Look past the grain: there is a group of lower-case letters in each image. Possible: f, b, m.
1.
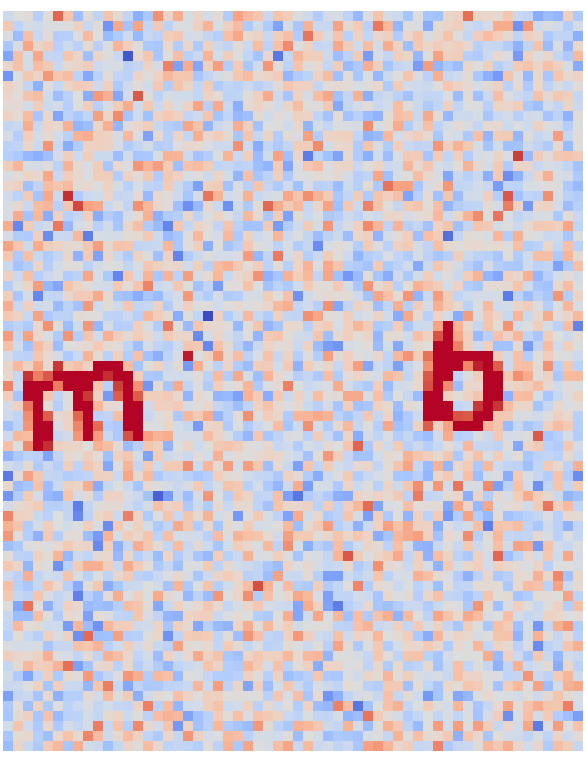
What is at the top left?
nothing
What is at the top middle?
nothing
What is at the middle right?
b
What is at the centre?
nothing
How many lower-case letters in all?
2
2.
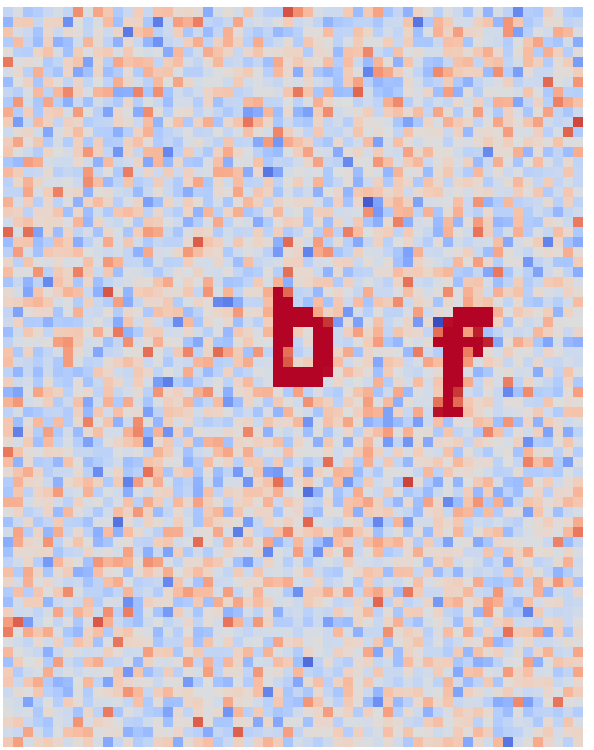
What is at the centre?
b
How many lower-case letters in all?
2
